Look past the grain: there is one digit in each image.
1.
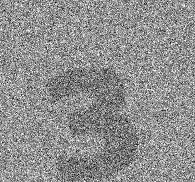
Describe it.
dark 3
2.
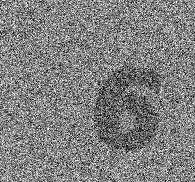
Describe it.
dark 6
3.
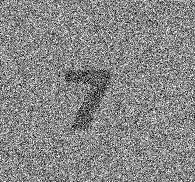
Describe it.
dark 7, centre
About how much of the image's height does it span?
a third
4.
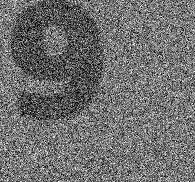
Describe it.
dark 9
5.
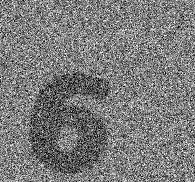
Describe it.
dark 6
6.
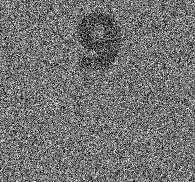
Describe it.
dark 9, top middle
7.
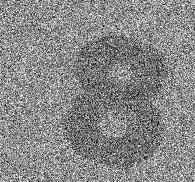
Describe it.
dark 8
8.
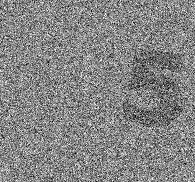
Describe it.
dark 5, middle right
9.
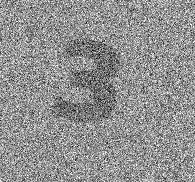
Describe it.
dark 3
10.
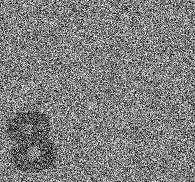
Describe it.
dark 8, bottom left
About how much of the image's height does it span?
a third
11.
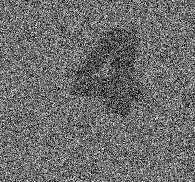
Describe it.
dark 4
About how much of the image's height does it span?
half
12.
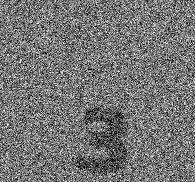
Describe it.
dark 3, bottom middle
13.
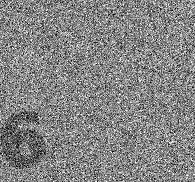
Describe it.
dark 6, bottom left
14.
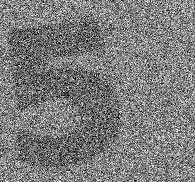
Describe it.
dark 5
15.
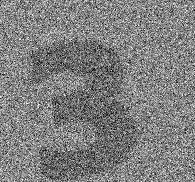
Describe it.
dark 3
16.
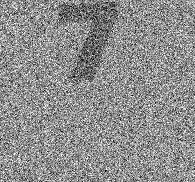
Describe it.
dark 7, top middle
